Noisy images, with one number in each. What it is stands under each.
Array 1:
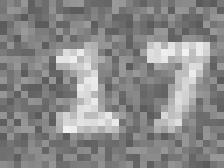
17
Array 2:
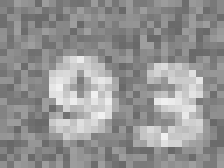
93
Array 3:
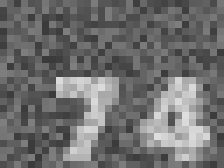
74
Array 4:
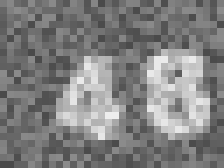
48
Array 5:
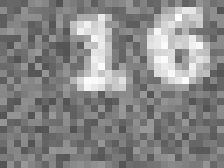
16
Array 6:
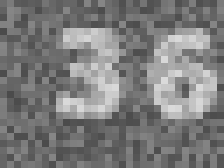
36
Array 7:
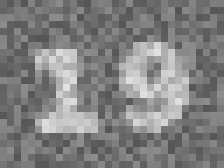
19
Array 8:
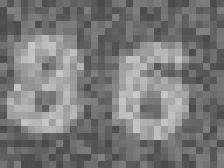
86
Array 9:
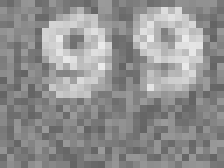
99
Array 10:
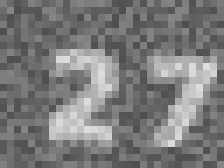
27
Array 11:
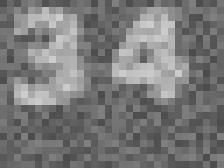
34
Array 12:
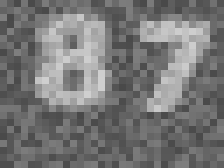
87
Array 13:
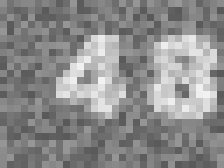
48
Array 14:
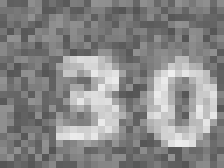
30
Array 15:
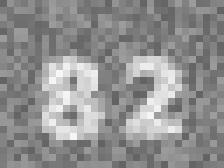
82
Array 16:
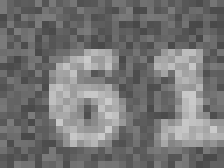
61
